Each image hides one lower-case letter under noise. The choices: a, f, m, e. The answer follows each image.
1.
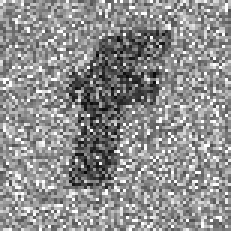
f
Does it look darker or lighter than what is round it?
darker
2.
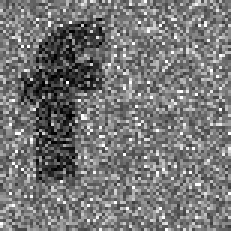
f
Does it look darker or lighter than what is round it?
darker
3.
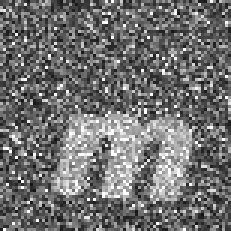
m
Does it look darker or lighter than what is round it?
lighter
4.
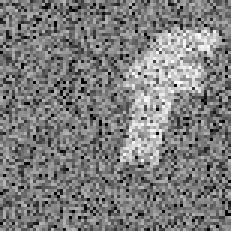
f
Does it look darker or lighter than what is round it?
lighter
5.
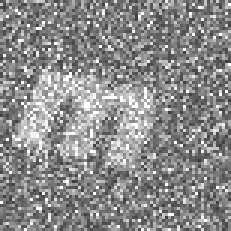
m
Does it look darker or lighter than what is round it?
lighter
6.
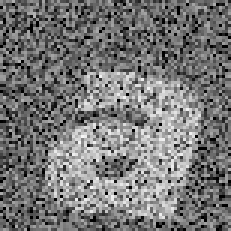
a
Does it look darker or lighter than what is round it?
lighter
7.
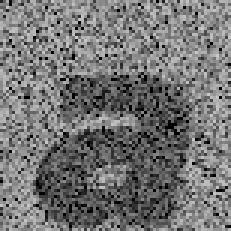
a
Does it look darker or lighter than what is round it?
darker
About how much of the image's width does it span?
two thirds
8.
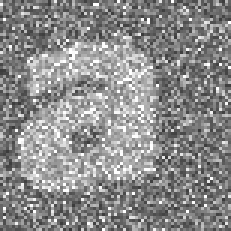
a
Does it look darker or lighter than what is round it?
lighter
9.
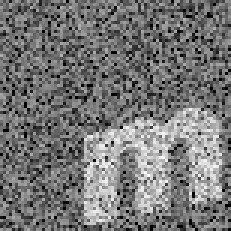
m
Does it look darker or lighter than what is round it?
lighter
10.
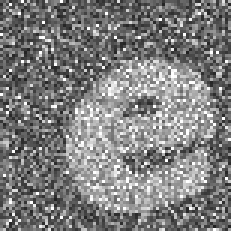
e
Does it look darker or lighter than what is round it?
lighter
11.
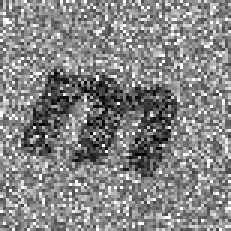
m
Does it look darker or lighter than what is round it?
darker
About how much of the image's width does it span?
two thirds
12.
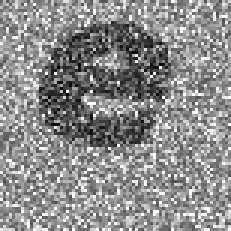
e
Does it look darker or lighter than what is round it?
darker
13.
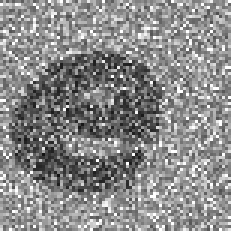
e
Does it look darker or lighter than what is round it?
darker
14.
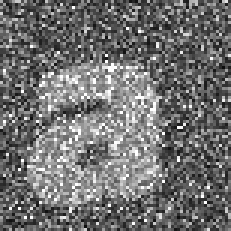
a
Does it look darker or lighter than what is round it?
lighter
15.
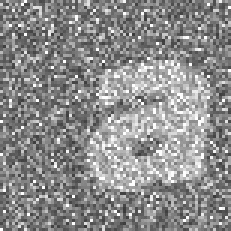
a
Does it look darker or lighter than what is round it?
lighter
